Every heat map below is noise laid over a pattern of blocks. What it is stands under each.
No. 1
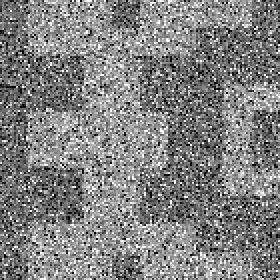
top and bottom mirror each other
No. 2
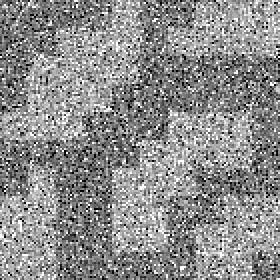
mirrored about the diagonal from the top left
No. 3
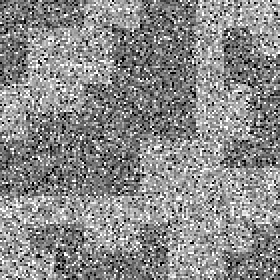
mirrored about the diagonal from the top left
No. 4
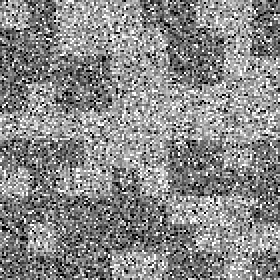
no symmetry
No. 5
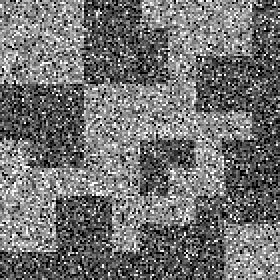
mirrored about the diagonal from the top left
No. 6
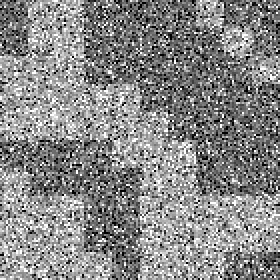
mirrored about the diagonal from the bottom left
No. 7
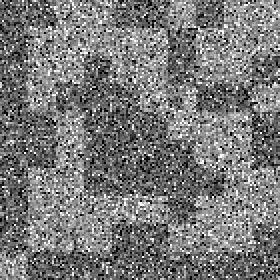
mirrored about the diagonal from the bottom left
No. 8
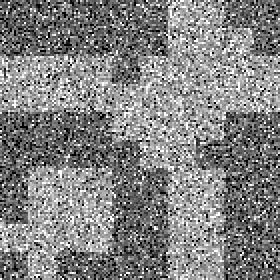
mirrored about the diagonal from the bottom left
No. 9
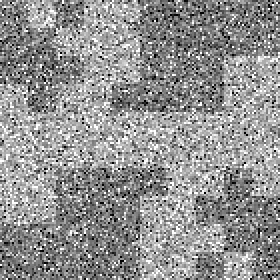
the same after a half turn
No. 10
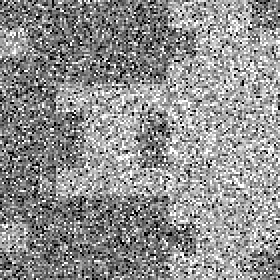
top and bottom mirror each other
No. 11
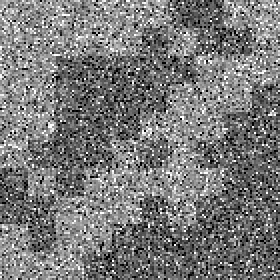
mirrored about the diagonal from the top left
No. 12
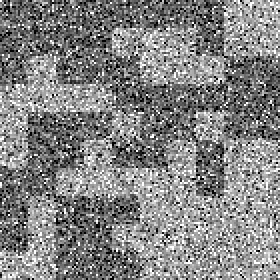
no symmetry
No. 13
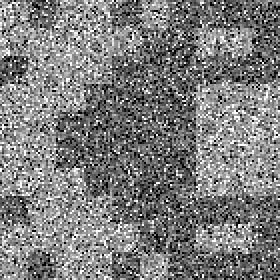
top and bottom mirror each other
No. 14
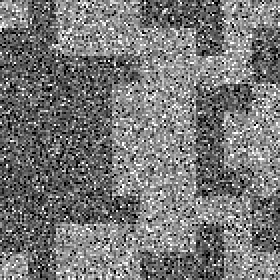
top and bottom mirror each other
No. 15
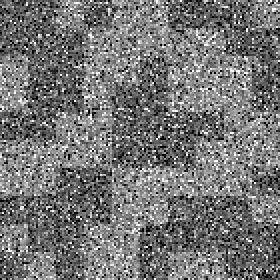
mirrored about the diagonal from the bottom left
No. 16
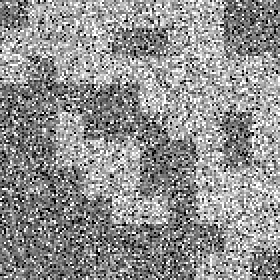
mirrored about the diagonal from the bottom left
